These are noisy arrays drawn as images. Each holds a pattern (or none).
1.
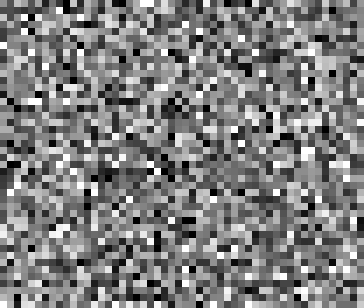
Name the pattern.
only noise
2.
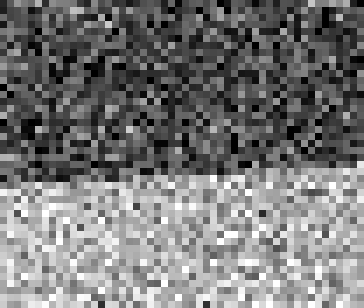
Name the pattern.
a sharp edge
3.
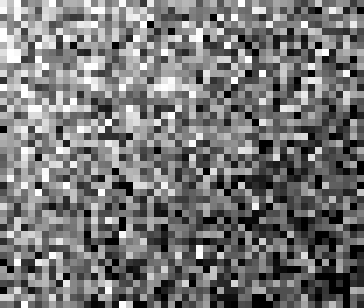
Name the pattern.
a smooth slope
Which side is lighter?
top left
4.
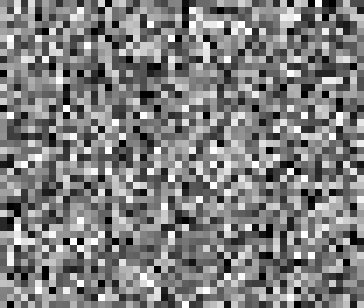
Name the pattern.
only noise
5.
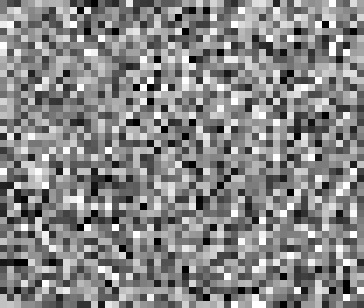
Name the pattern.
only noise
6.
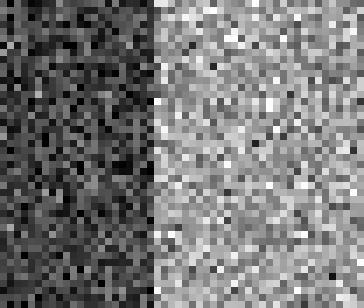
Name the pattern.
a sharp edge
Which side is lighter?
right
